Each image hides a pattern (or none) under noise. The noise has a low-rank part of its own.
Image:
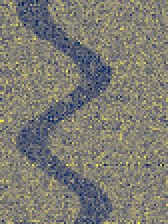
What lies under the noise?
a wavy band
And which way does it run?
top to bottom
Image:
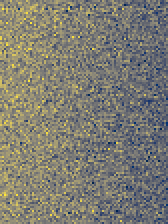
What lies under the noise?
a smooth slope
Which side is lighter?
left
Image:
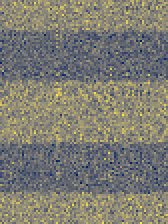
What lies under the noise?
horizontal stripes
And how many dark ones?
2
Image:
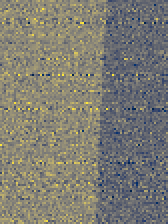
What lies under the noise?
a sharp edge
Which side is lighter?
left
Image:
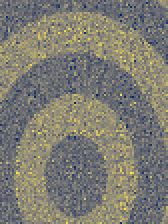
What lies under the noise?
rings round one point
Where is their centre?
bottom middle
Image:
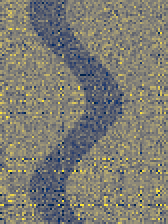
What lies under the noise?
a wavy band
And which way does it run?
top to bottom
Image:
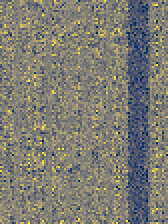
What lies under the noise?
one vertical stripe
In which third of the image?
right
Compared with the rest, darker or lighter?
darker
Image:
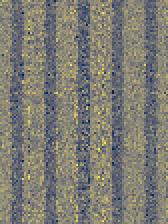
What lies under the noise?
vertical stripes
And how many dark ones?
5
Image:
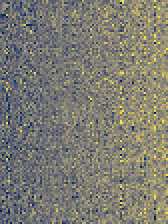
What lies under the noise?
a smooth slope
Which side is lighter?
right
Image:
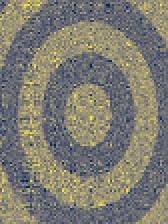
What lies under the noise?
rings round one point
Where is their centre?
centre
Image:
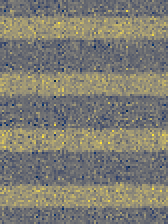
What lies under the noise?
horizontal stripes
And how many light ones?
4
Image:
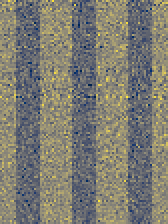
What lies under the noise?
vertical stripes
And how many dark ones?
3
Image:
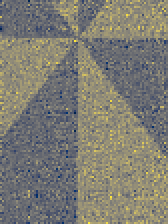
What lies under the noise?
spokes from one point
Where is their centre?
top middle
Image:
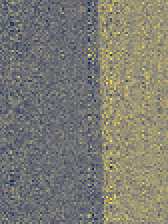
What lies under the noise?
a sharp edge
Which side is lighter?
right
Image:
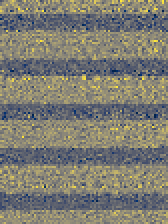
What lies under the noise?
horizontal stripes
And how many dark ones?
5
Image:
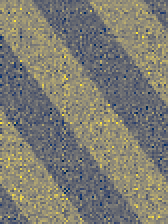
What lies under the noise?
diagonal stripes
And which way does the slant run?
top left to bottom right
